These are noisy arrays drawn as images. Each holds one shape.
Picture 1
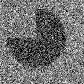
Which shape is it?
disc with a wedge cut out
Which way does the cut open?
up and left
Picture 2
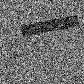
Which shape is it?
bar
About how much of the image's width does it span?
two thirds
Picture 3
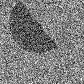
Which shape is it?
half disc
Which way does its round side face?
down and left
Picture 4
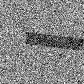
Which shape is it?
bar
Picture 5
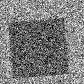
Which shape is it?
square
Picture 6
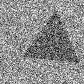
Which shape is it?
triangle
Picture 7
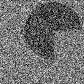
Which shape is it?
disc with a wedge cut out
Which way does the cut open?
down and right
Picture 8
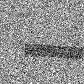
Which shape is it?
bar
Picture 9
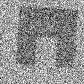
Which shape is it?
square with a notch
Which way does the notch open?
down
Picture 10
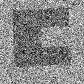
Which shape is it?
square with a notch
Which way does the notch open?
right
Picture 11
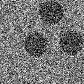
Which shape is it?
three dots
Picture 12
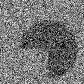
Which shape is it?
disc with a wedge cut out
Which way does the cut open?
down and left
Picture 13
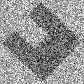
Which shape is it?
square with a notch
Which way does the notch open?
up and left
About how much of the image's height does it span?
nearly all
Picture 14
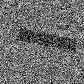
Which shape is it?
bar
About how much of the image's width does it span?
two thirds
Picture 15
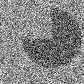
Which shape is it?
disc with a wedge cut out
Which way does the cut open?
up and left
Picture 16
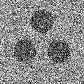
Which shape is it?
three dots
